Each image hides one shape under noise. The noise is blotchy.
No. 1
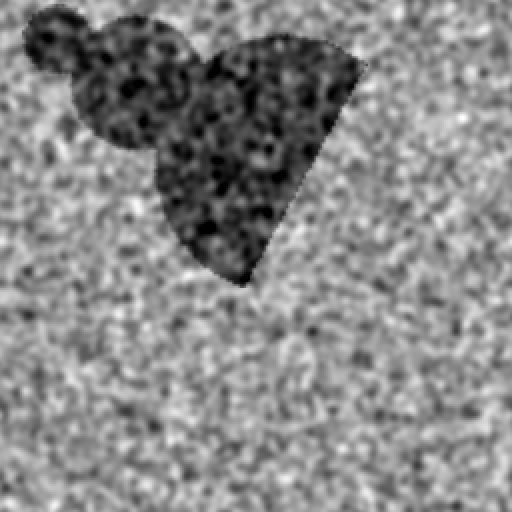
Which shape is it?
chess pawn
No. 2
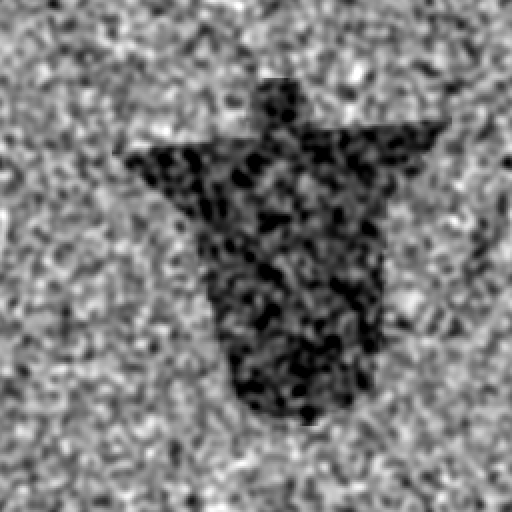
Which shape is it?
bell
